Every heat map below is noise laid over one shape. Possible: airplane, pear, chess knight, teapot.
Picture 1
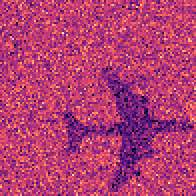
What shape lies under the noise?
airplane
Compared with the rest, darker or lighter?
darker
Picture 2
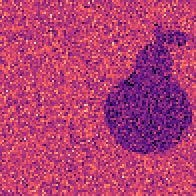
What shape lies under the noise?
pear
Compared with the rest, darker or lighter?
darker
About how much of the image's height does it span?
two thirds
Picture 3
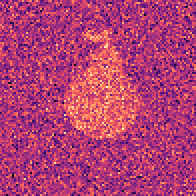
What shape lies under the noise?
pear
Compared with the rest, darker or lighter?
lighter
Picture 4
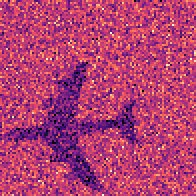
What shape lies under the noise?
airplane
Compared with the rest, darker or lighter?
darker
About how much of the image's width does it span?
two thirds
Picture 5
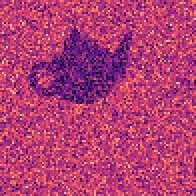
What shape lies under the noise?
teapot
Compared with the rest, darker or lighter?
darker
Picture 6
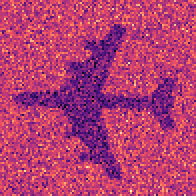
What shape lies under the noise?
airplane
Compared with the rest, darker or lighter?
darker
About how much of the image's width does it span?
nearly all
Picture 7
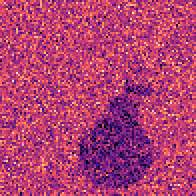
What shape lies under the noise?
pear
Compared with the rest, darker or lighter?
darker
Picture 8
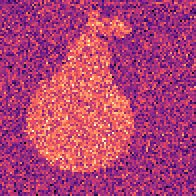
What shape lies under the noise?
pear
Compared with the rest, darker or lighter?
lighter
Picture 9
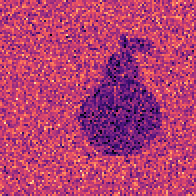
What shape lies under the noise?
pear
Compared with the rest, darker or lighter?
darker
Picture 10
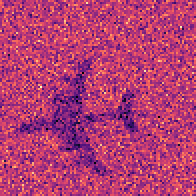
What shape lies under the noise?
airplane
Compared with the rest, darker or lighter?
darker
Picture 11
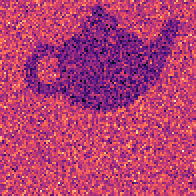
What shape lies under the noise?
teapot
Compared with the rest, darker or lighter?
darker
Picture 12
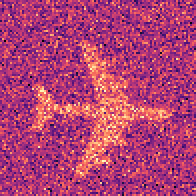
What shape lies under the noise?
airplane
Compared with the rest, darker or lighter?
lighter
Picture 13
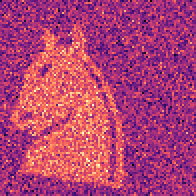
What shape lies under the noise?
chess knight
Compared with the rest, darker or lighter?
lighter
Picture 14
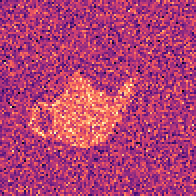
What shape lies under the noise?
teapot
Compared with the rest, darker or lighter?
lighter
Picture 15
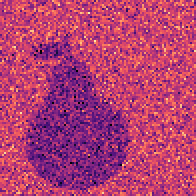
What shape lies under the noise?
pear
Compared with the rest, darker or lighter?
darker
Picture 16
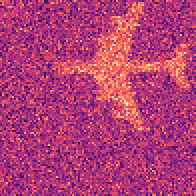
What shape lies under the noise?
airplane
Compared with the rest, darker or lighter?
lighter
